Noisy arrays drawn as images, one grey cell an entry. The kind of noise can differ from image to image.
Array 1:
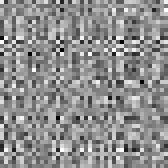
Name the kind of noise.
low rank plus noise
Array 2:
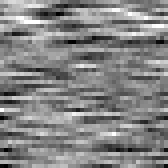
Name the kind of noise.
streaked along the rows
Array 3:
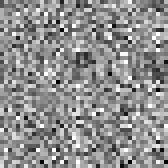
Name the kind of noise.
low rank plus noise
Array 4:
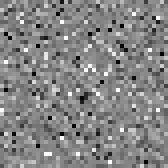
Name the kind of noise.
heavy tails
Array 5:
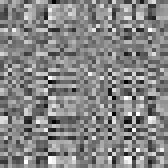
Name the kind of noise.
low rank plus noise
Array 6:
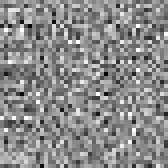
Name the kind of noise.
low rank plus noise
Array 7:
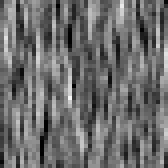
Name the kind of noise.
streaked along the columns
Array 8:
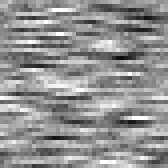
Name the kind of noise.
streaked along the rows
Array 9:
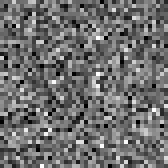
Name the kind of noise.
independent entries
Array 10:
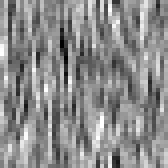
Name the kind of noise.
streaked along the columns
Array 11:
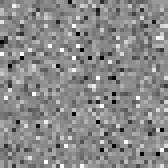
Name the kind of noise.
heavy tails
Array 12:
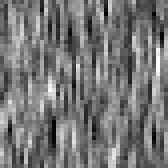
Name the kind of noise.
streaked along the columns
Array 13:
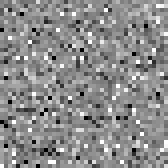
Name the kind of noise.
heavy tails
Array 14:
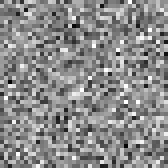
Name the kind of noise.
independent entries
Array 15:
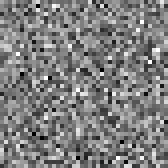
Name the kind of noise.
independent entries
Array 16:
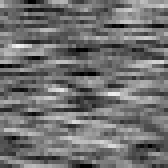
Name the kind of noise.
streaked along the rows
